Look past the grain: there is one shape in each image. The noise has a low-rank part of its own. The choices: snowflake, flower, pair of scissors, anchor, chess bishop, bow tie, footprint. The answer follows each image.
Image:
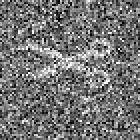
pair of scissors
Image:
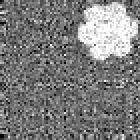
flower
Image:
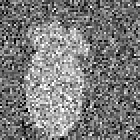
footprint
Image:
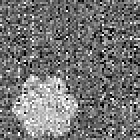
flower
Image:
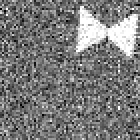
bow tie
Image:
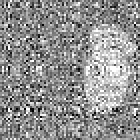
footprint
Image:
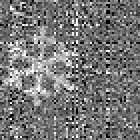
snowflake
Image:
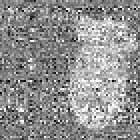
footprint
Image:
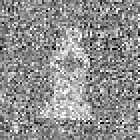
chess bishop
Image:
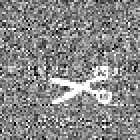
pair of scissors
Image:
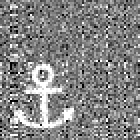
anchor
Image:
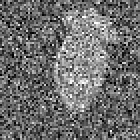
footprint
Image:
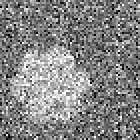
flower
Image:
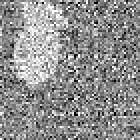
footprint
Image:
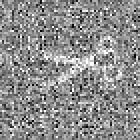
pair of scissors
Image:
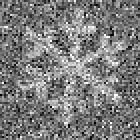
snowflake
